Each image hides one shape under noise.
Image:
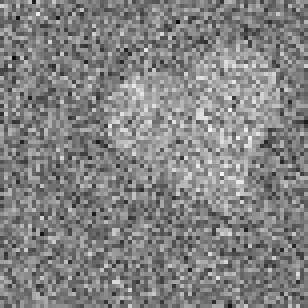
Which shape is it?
heart
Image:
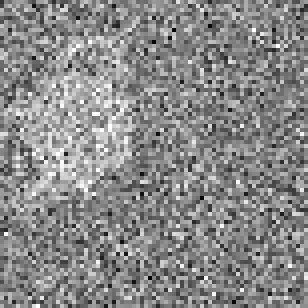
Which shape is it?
teapot
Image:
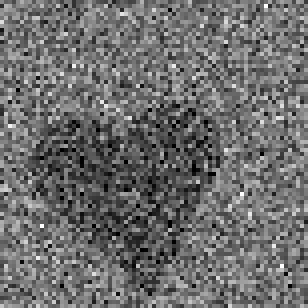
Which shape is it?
heart
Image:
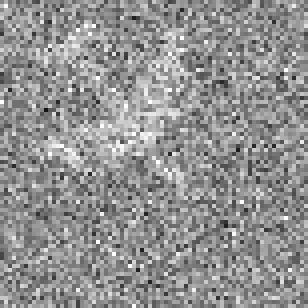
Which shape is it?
airplane
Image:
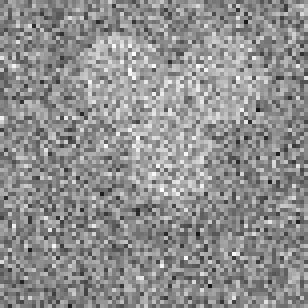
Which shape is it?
club
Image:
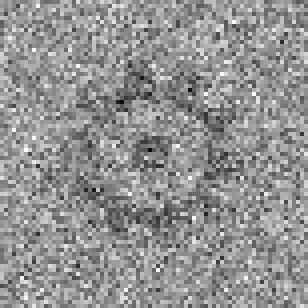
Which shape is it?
gear
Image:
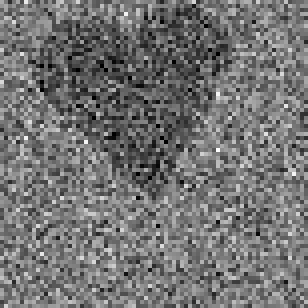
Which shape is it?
heart
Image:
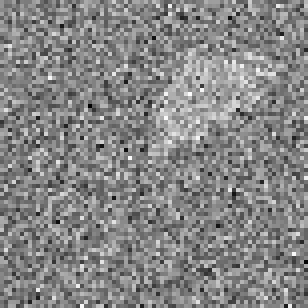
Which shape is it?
umbrella
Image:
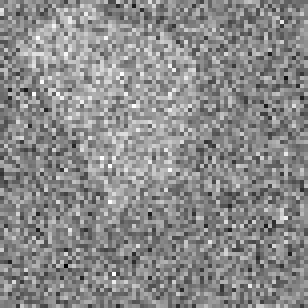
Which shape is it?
cloud
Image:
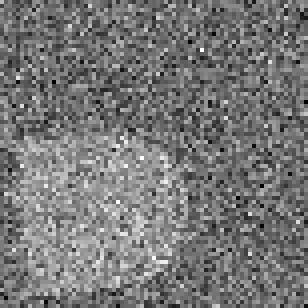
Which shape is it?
ghost
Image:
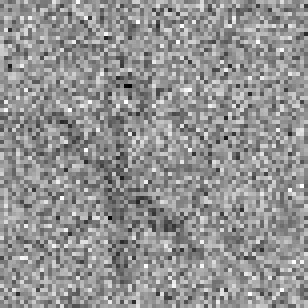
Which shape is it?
pair of scissors
